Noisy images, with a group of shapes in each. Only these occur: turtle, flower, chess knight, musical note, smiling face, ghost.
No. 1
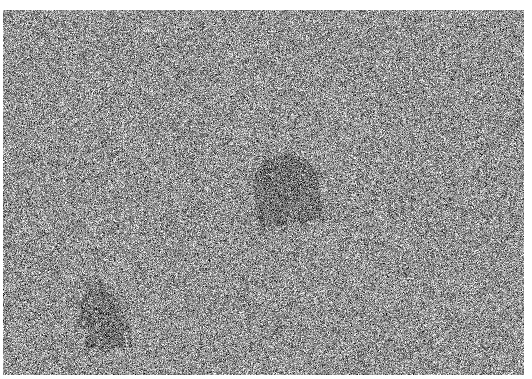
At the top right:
nothing
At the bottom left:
chess knight
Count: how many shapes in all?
2
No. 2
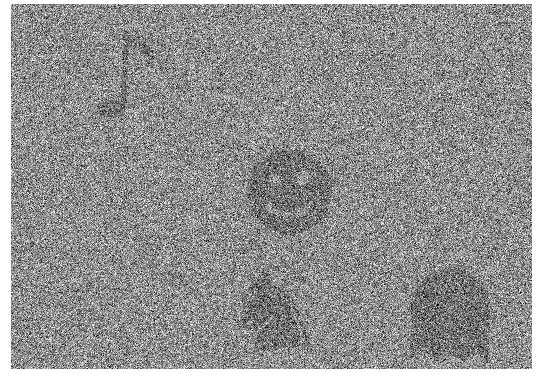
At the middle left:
nothing
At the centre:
smiling face
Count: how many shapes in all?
4
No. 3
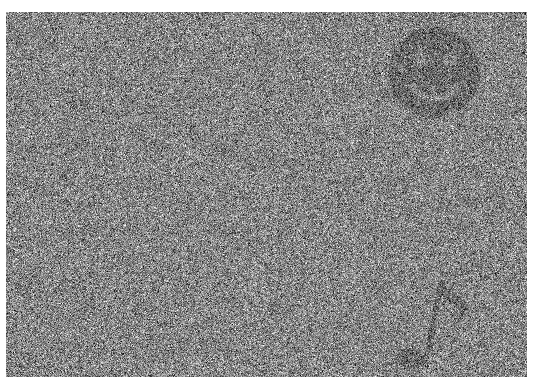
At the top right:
smiling face
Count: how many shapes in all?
2
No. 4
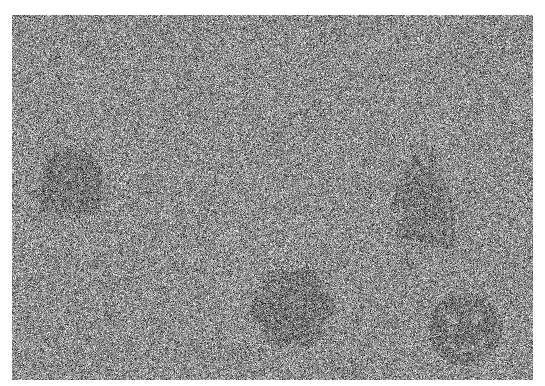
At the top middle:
nothing
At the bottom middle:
flower
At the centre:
nothing
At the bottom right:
smiling face
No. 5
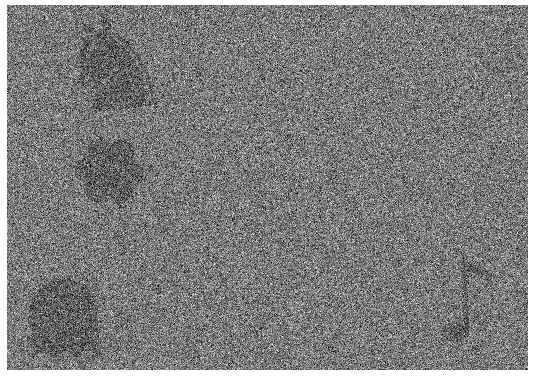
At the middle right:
nothing
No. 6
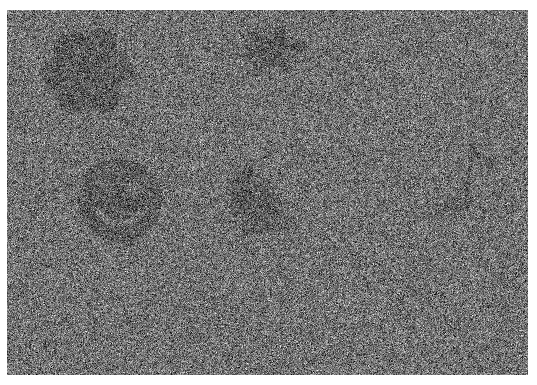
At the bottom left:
nothing
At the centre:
chess knight
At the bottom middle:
nothing
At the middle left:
smiling face
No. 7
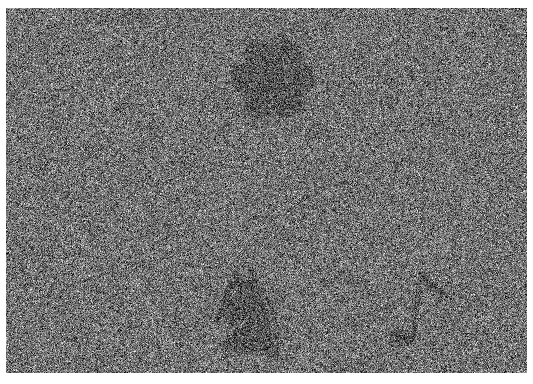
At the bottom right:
musical note
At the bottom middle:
chess knight
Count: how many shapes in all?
3
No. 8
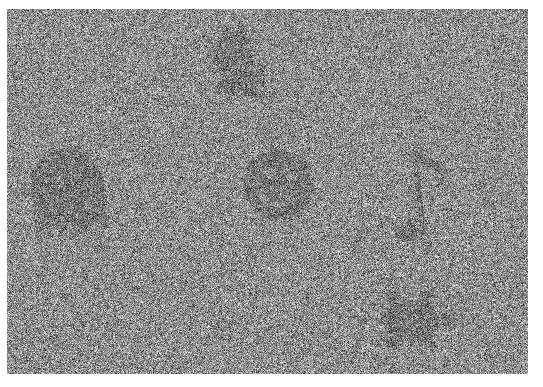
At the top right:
nothing
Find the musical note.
middle right
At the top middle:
chess knight
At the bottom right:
turtle
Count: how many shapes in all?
5
